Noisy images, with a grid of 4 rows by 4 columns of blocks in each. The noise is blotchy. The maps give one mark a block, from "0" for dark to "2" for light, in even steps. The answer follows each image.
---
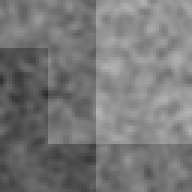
1 1 2 2
0 1 2 2
0 1 2 2
0 0 1 1
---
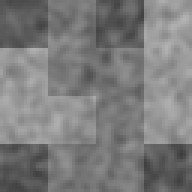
0 1 0 2
2 1 1 2
2 2 1 2
0 1 1 0
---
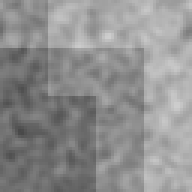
1 2 2 2
0 1 1 2
0 0 1 2
0 0 1 2
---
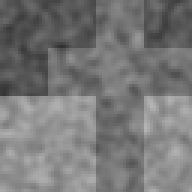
0 0 1 0
0 1 1 1
2 2 1 2
2 2 1 2
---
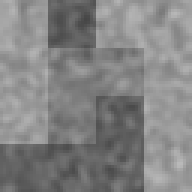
2 0 2 2
2 1 1 2
2 1 0 2
0 0 0 2
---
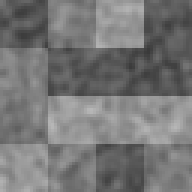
0 1 2 0
1 0 0 0
1 2 2 2
2 1 0 1
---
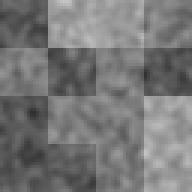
0 2 2 1
1 0 1 0
0 1 1 2
0 0 1 2
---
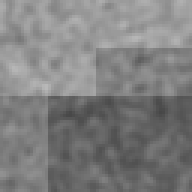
2 2 2 2
2 2 1 1
1 0 0 0
1 0 0 0
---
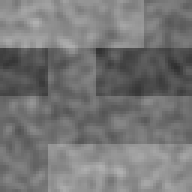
2 2 2 1
0 1 0 0
1 1 1 1
1 2 2 2
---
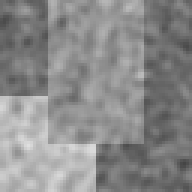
0 1 1 0
0 1 1 0
2 1 1 0
2 2 0 0
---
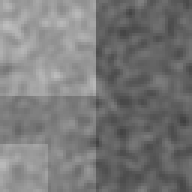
2 2 0 0
2 2 0 0
1 1 0 0
2 1 0 0
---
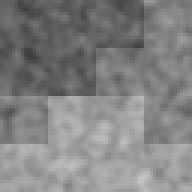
0 0 0 1
0 0 1 1
1 2 2 1
2 2 2 2
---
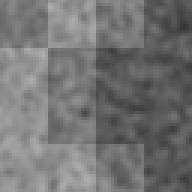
1 2 1 0
2 1 0 0
2 1 0 0
2 2 1 0
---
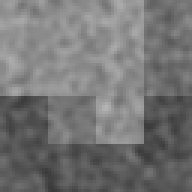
2 2 2 1
2 2 2 1
0 1 2 0
0 0 0 0
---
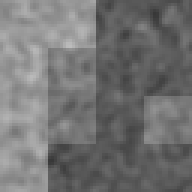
2 2 0 0
2 1 0 0
2 1 0 1
2 0 0 0
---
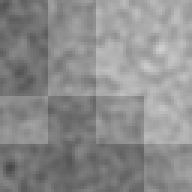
0 1 2 2
0 1 2 2
1 0 1 2
0 0 0 1
